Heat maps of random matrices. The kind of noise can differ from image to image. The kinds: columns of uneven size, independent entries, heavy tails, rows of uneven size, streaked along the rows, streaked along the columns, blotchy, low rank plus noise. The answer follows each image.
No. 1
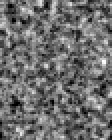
blotchy
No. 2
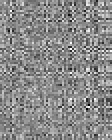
low rank plus noise
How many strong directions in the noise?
one
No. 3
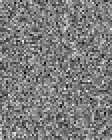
independent entries
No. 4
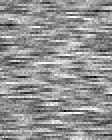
streaked along the rows
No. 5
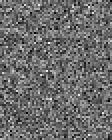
independent entries
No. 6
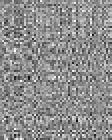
low rank plus noise
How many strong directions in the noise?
two
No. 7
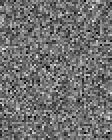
independent entries
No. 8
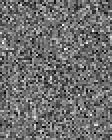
independent entries
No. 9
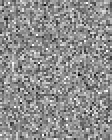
independent entries
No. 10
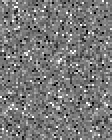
heavy tails
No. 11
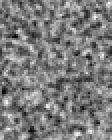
blotchy
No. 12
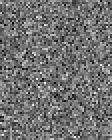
independent entries
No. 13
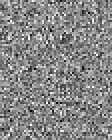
low rank plus noise
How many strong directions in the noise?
five to eight
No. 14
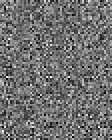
low rank plus noise
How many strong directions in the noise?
three or four
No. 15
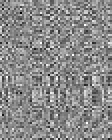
low rank plus noise
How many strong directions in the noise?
one
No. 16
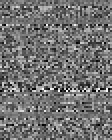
rows of uneven size
